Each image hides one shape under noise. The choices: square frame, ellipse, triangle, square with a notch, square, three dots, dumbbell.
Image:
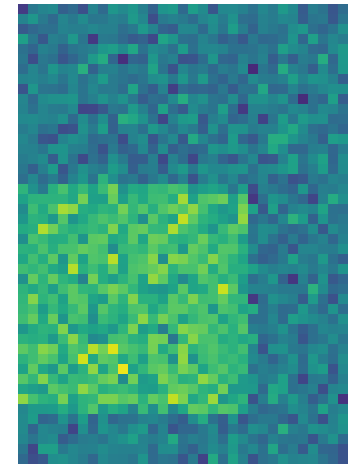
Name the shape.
square
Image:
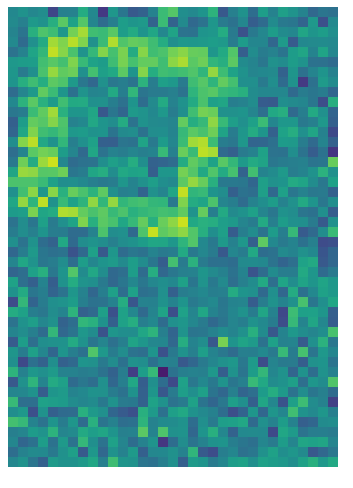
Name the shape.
square frame
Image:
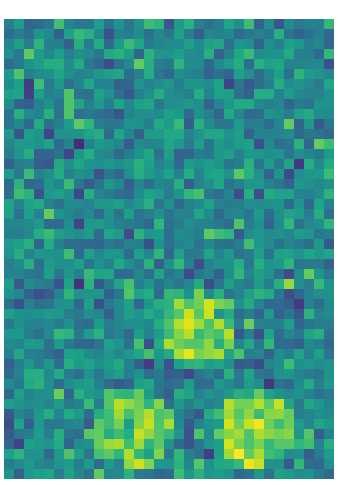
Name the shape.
three dots
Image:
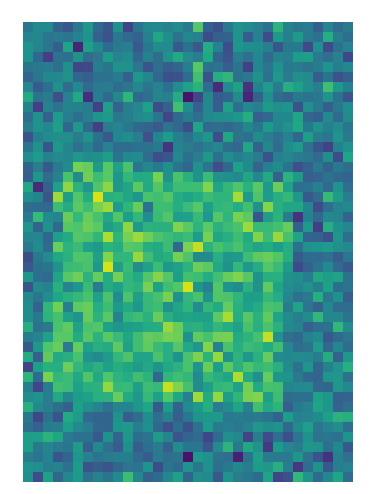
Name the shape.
square
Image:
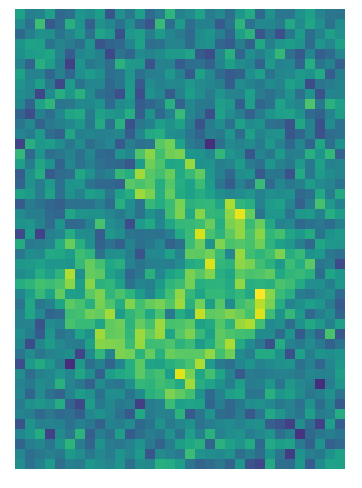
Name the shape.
square with a notch
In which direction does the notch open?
up and left
